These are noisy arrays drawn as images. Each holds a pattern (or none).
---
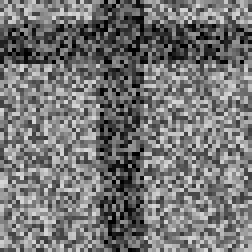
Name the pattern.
bands of rows crossing bands of columns
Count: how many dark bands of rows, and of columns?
1 and 1
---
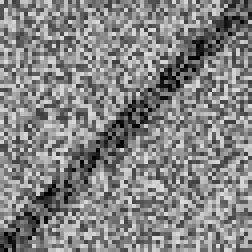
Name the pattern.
a diagonal band
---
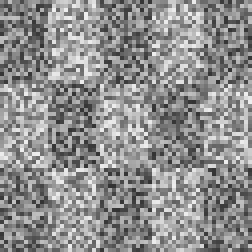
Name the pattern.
a checkerboard
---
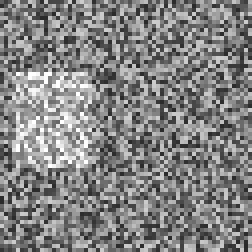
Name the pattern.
one block
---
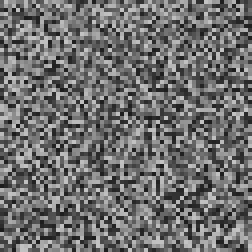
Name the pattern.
only noise
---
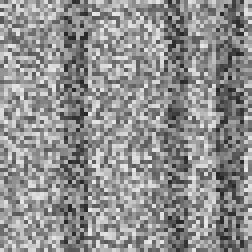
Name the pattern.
bands of columns
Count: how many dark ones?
3
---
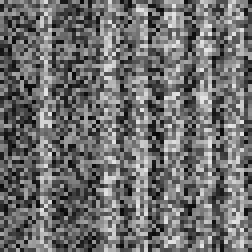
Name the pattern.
bands of columns
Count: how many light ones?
6
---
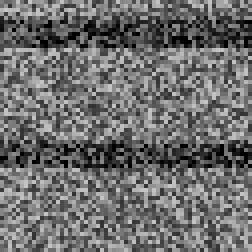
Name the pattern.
bands of rows
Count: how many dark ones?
2
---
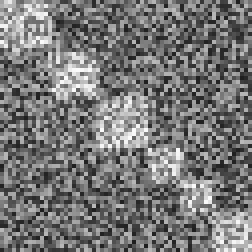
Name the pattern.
blocks along the diagonal
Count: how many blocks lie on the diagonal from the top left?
6
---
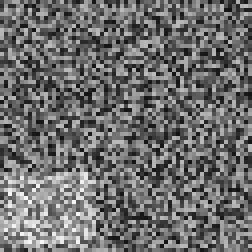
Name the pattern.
one block
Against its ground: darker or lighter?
lighter
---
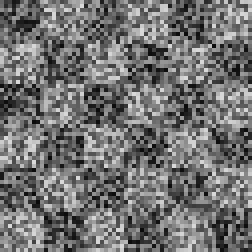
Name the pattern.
a checkerboard
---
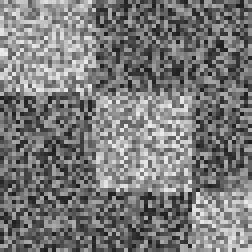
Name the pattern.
blocks along the diagonal
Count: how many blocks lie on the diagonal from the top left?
3
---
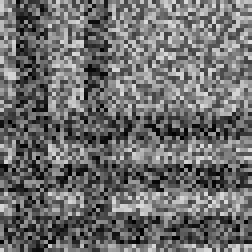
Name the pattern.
bands of rows crossing bands of columns
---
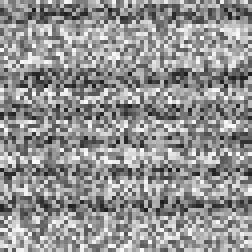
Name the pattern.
bands of rows
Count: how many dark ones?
6
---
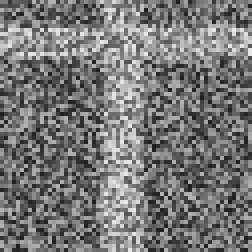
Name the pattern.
bands of rows crossing bands of columns
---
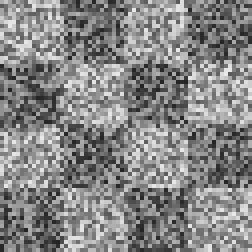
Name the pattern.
a checkerboard
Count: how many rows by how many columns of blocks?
4 by 4
